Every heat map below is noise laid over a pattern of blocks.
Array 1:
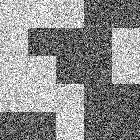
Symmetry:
no symmetry
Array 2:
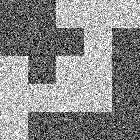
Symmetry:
mirrored about the diagonal from the top left
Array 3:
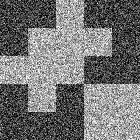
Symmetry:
mirrored about the diagonal from the top left
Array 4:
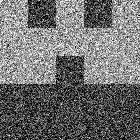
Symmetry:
left and right mirror each other
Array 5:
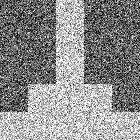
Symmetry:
left and right mirror each other
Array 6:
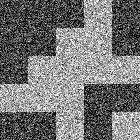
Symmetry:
mirrored about the diagonal from the top left
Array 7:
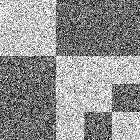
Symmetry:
mirrored about the diagonal from the top left
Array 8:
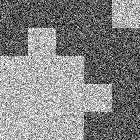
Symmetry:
mirrored about the diagonal from the bottom left
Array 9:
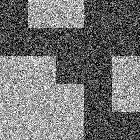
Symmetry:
mirrored about the diagonal from the bottom left
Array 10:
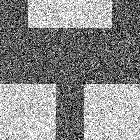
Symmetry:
left and right mirror each other
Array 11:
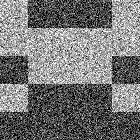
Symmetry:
left and right mirror each other
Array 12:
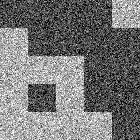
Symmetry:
mirrored about the diagonal from the bottom left
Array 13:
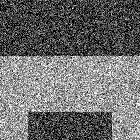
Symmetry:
left and right mirror each other
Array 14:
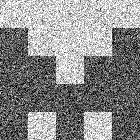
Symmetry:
left and right mirror each other
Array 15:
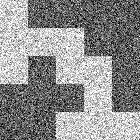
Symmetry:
mirrored about the diagonal from the bottom left
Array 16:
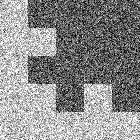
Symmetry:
mirrored about the diagonal from the bottom left
